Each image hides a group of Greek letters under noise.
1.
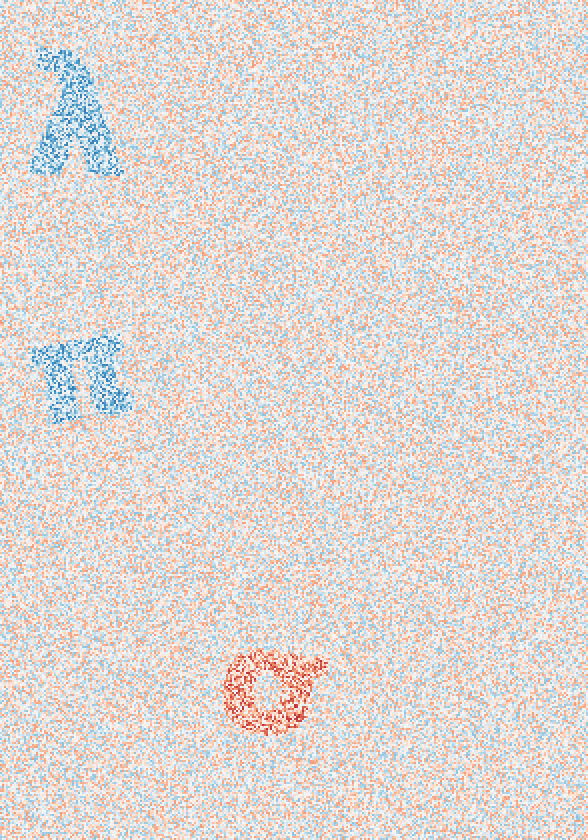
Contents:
top left: blue lambda; middle left: blue pi; bottom middle: red sigma
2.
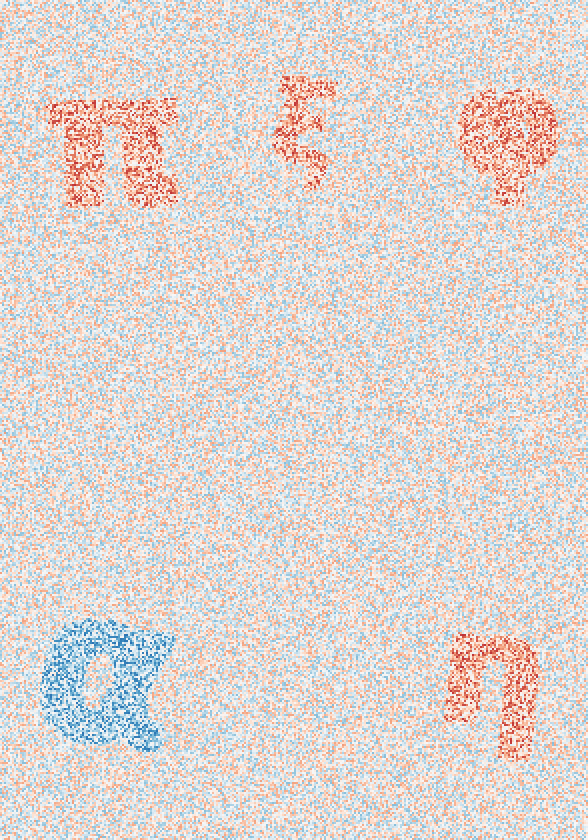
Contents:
top left: red pi; top middle: red xi; top right: red phi; bottom left: blue alpha; bottom right: red eta
